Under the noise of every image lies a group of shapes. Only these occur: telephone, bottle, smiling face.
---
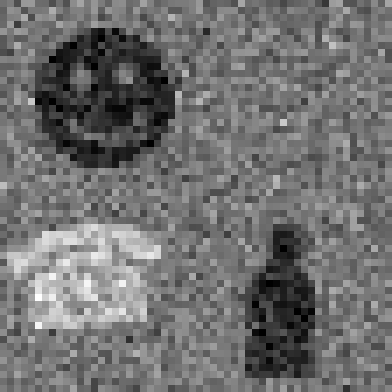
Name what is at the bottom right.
bottle
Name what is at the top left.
smiling face
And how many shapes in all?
3
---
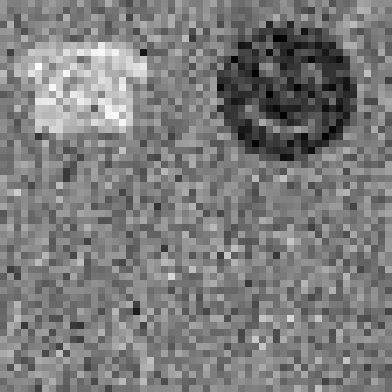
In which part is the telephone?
top left
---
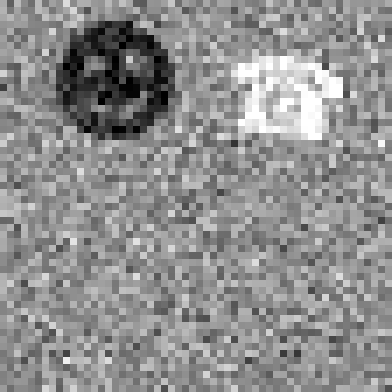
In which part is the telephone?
top right
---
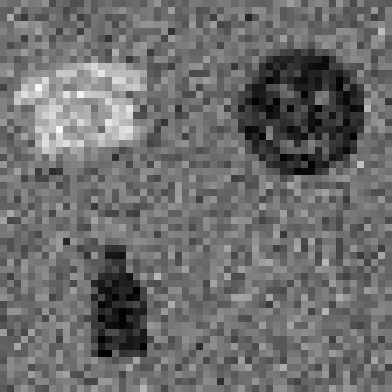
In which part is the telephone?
top left
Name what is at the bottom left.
bottle
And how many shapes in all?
3
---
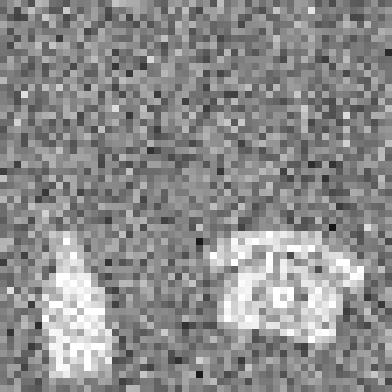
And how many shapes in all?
2
